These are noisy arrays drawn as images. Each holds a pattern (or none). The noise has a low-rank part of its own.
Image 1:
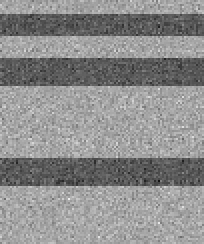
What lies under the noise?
bands of rows
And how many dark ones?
3
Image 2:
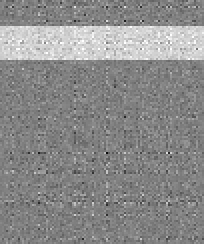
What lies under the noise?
one band of rows
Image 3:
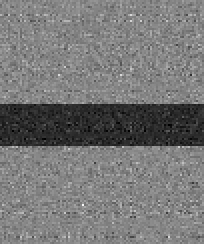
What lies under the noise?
one band of rows
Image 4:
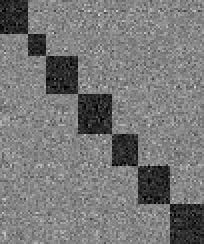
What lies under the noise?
blocks along the diagonal
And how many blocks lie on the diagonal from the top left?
7
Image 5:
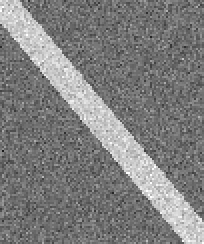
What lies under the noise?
a diagonal band
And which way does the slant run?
top left to bottom right
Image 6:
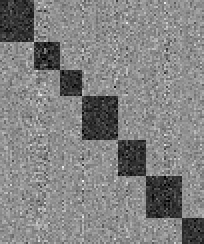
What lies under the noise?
blocks along the diagonal
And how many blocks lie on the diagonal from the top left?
7
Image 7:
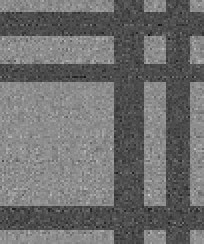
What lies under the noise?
bands of rows crossing bands of columns
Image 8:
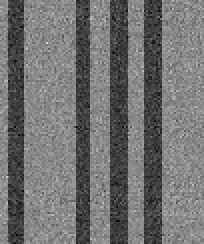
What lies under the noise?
bands of columns
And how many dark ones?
4
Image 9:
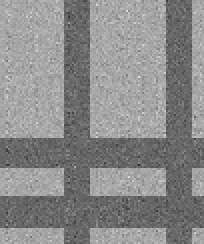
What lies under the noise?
bands of rows crossing bands of columns
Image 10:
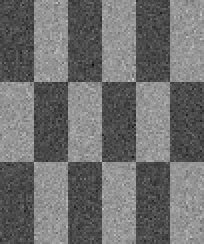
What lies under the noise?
a checkerboard
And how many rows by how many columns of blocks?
3 by 6
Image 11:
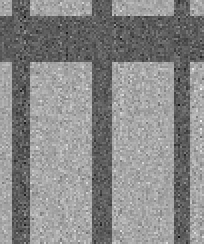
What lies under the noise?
bands of rows crossing bands of columns
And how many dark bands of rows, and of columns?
1 and 3
